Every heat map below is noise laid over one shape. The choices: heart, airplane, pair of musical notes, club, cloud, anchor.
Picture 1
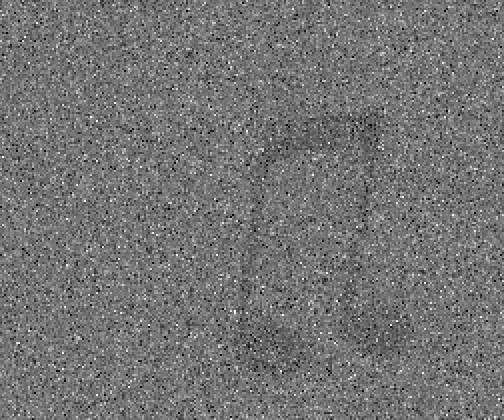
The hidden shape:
pair of musical notes
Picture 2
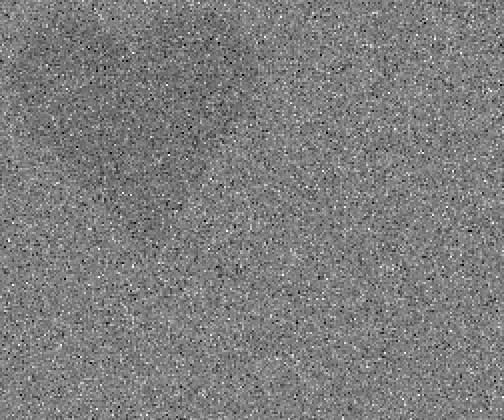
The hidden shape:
heart
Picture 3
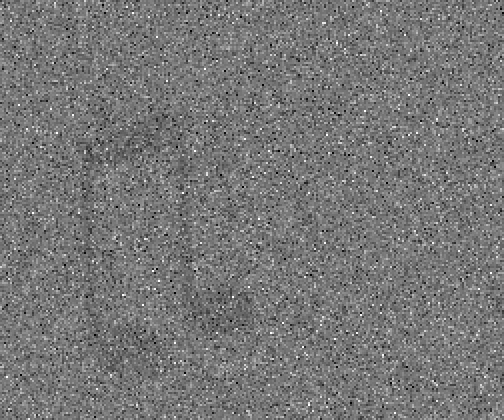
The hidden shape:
pair of musical notes
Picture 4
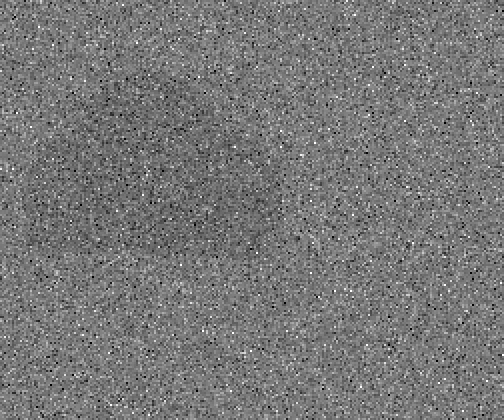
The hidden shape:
cloud
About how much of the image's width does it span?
half
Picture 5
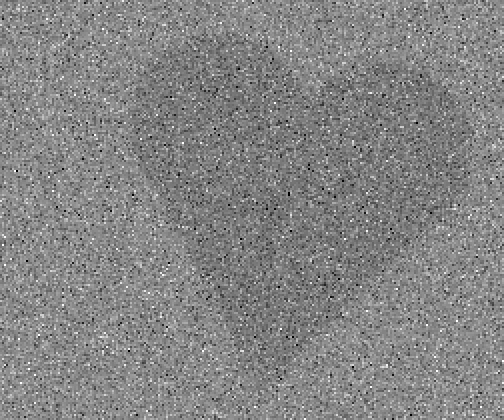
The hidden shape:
heart
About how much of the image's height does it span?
nearly all
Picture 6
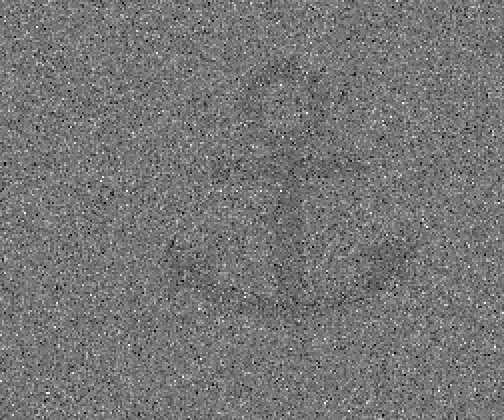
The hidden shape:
anchor
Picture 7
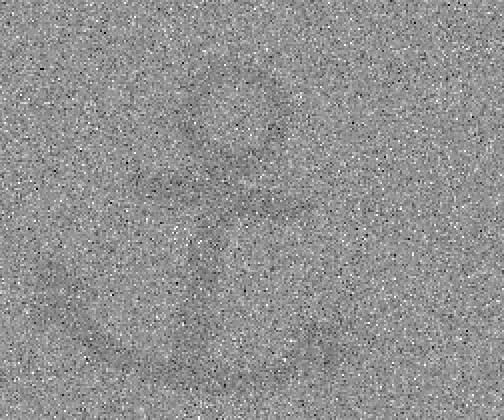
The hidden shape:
anchor
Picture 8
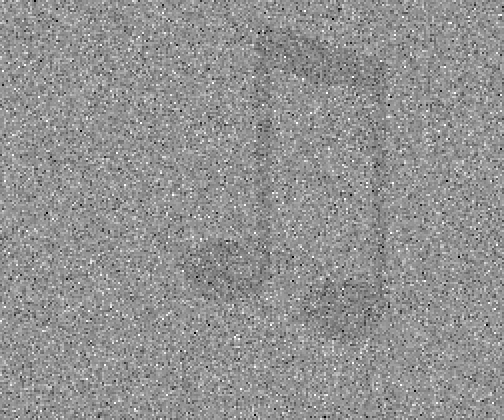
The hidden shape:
pair of musical notes
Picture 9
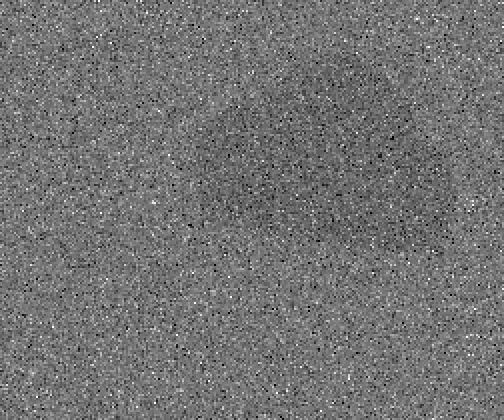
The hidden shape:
cloud
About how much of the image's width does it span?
half
